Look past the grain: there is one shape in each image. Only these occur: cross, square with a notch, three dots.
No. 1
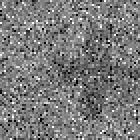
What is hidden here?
dark cross
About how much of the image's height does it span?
two thirds
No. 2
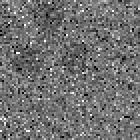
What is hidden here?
dark three dots
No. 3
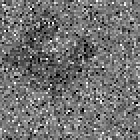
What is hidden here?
dark square with a notch
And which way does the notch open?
up and right
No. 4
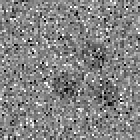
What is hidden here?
dark three dots
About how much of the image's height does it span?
half
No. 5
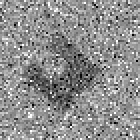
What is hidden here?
dark square with a notch
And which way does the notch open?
up and left
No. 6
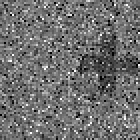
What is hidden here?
dark cross, middle right
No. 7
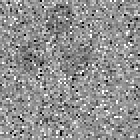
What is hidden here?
dark three dots
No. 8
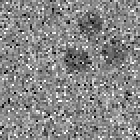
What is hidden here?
dark three dots
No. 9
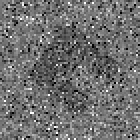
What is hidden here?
dark square with a notch
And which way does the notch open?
down and right
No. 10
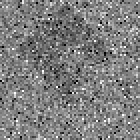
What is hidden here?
dark square with a notch
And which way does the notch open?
down and right
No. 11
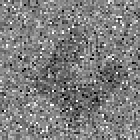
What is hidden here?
dark square with a notch
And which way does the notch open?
up and right
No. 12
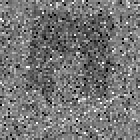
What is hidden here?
dark square with a notch
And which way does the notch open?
down
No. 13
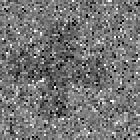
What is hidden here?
dark cross
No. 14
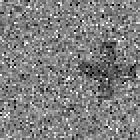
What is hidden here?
dark cross, middle right
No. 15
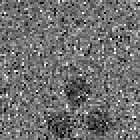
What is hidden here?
dark three dots
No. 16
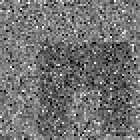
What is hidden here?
dark square with a notch
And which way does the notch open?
down
